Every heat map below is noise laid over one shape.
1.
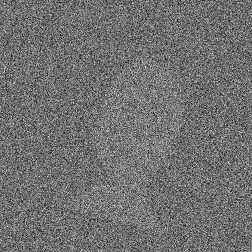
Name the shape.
fish
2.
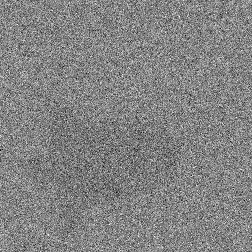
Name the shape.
bell
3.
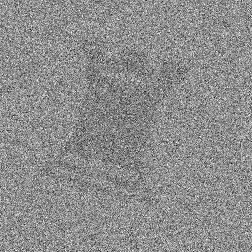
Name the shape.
chess rook
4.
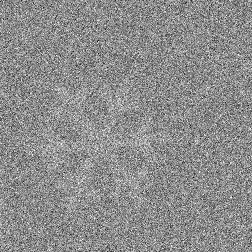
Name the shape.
snowflake
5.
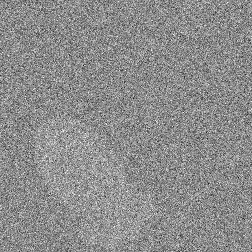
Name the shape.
footprint
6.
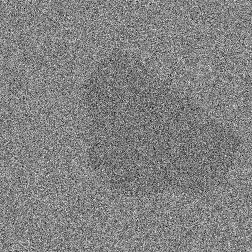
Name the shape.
cloud
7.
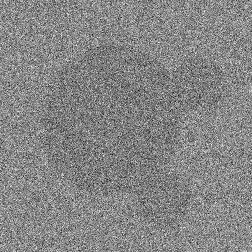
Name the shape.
bear's head
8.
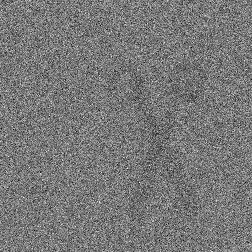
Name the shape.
pair of scissors
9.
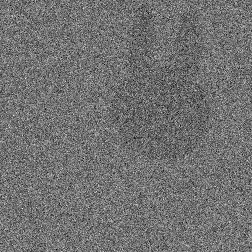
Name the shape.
rabbit's head
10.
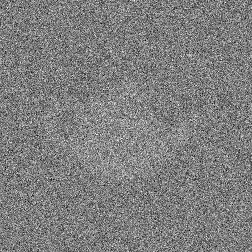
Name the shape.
teapot
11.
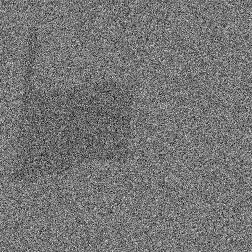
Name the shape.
flag
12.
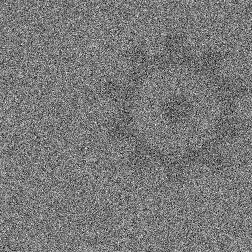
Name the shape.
gear
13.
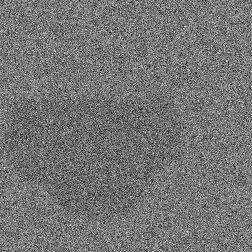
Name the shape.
cloud
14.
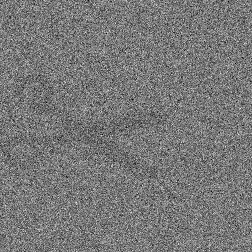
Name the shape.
pair of scissors
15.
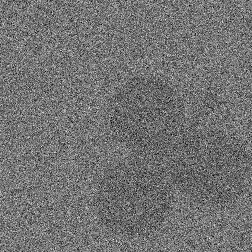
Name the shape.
club
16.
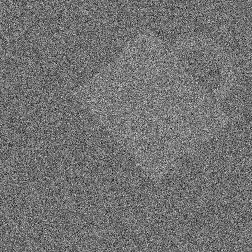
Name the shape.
cup
